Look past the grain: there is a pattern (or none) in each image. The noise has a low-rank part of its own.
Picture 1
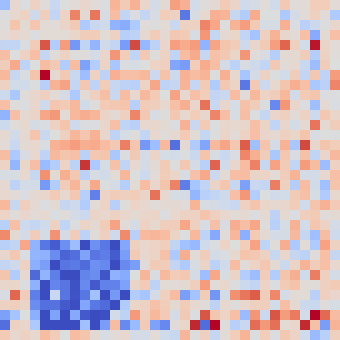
one block
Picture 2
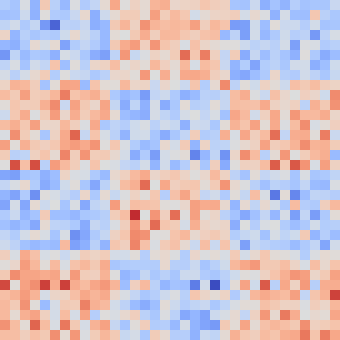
a checkerboard
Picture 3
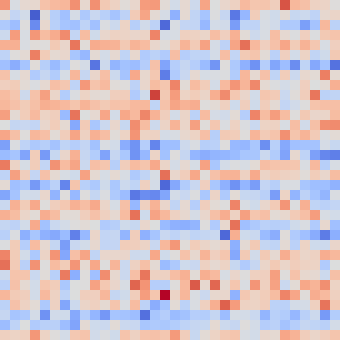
bands of rows
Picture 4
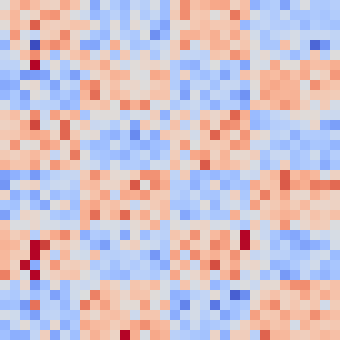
a checkerboard
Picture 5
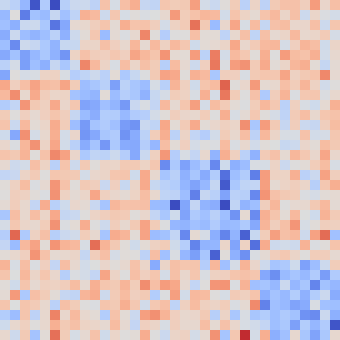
blocks along the diagonal
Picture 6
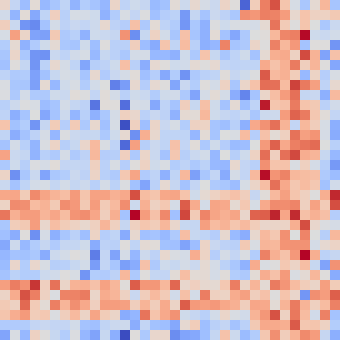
bands of rows crossing bands of columns
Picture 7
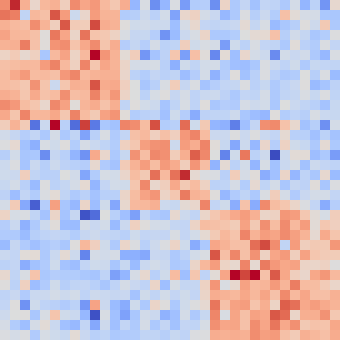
blocks along the diagonal
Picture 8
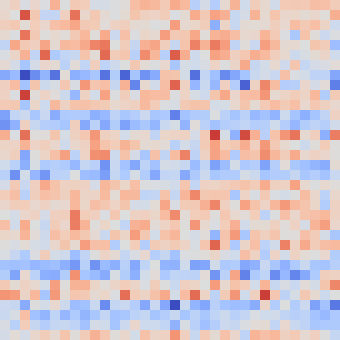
bands of rows
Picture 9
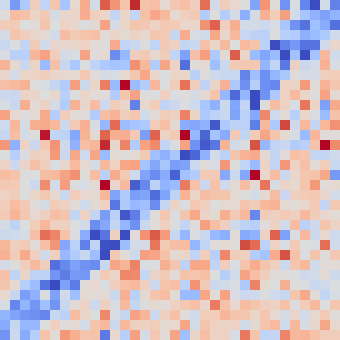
a diagonal band
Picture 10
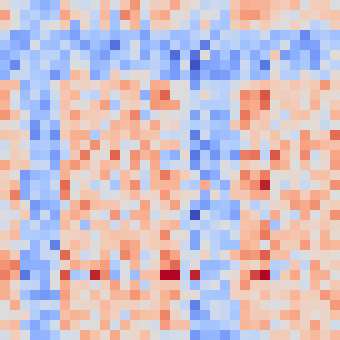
bands of rows crossing bands of columns
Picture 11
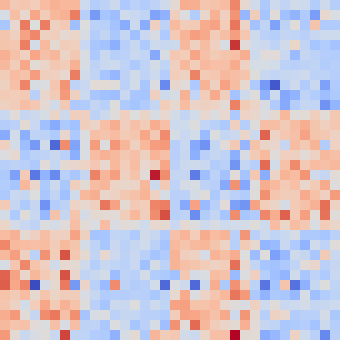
a checkerboard
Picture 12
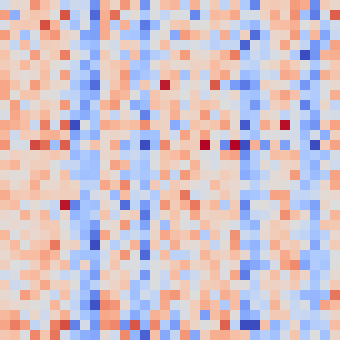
bands of columns
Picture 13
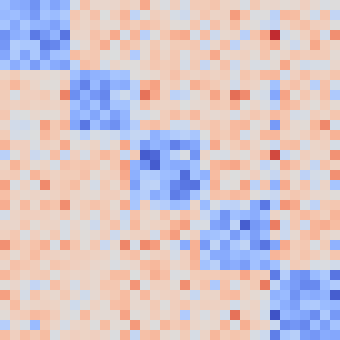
blocks along the diagonal
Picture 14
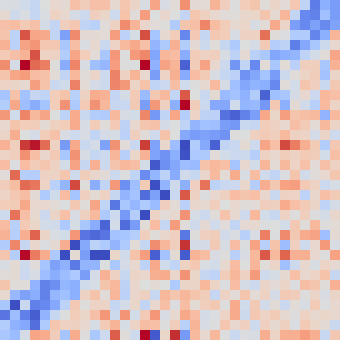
a diagonal band
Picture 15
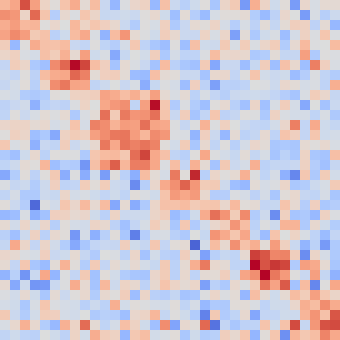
blocks along the diagonal
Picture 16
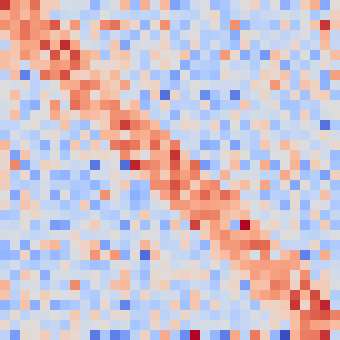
a diagonal band
